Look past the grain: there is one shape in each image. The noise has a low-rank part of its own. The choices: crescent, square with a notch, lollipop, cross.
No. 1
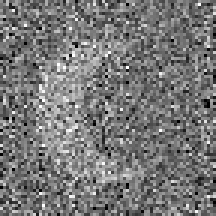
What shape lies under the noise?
crescent
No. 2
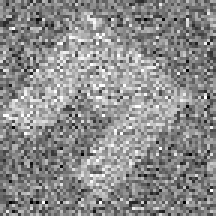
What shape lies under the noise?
square with a notch
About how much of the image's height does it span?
nearly all
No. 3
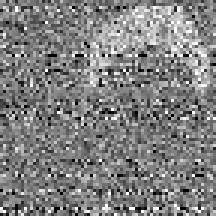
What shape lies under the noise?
crescent
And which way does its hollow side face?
down
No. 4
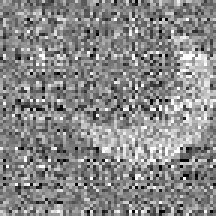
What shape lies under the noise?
crescent
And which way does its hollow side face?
up and left
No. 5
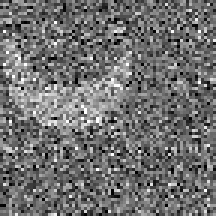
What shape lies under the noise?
crescent
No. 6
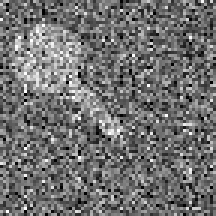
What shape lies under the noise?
lollipop
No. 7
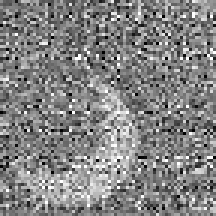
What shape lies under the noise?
crescent
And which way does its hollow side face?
up and left
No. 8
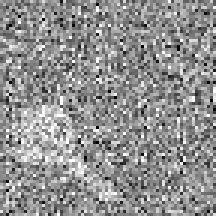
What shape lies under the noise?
lollipop
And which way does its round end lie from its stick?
up and left
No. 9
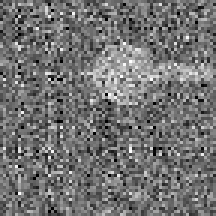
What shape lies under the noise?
lollipop
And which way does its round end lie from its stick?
left
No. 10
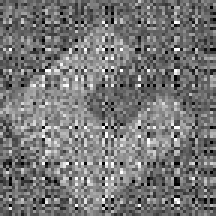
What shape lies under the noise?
square with a notch
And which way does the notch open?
up and right
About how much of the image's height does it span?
nearly all
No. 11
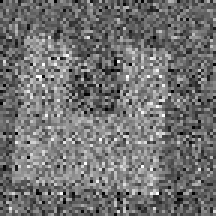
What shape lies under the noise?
square with a notch
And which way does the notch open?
up
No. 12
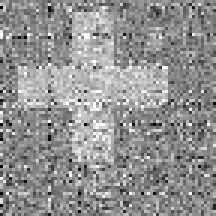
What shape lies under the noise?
cross
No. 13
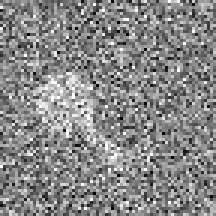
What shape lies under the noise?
lollipop
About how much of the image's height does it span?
half
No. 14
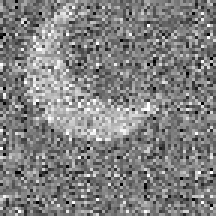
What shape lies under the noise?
crescent
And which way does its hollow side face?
up and right
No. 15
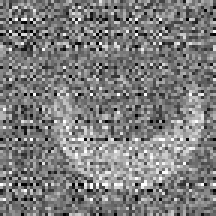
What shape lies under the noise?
crescent
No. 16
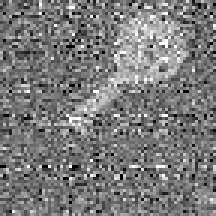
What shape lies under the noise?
lollipop
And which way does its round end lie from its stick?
up and right
